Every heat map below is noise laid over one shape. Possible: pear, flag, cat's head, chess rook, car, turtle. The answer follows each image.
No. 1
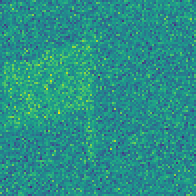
flag
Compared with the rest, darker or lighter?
lighter
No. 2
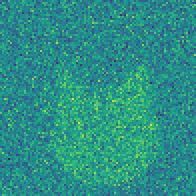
cat's head
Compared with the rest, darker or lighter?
lighter
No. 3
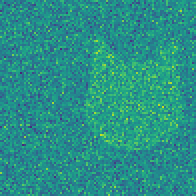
cat's head
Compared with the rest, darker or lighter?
lighter
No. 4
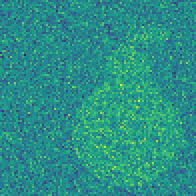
pear
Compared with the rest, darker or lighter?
lighter
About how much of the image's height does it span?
nearly all
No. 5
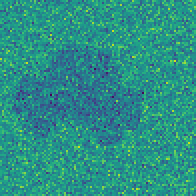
car
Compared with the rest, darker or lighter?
darker
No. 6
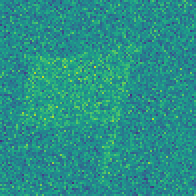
flag
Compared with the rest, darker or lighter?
lighter
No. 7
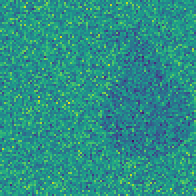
pear
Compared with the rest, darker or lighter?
darker
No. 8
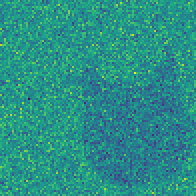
cat's head
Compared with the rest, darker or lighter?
darker
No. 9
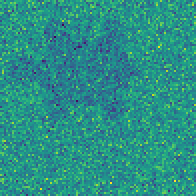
turtle
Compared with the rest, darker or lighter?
darker
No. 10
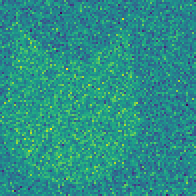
cat's head
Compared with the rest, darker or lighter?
lighter
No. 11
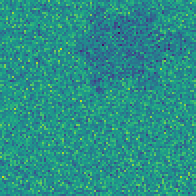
turtle
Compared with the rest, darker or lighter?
darker
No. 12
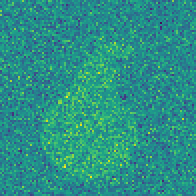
pear
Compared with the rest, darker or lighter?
lighter
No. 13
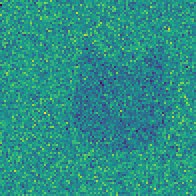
cat's head
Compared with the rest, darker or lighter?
darker
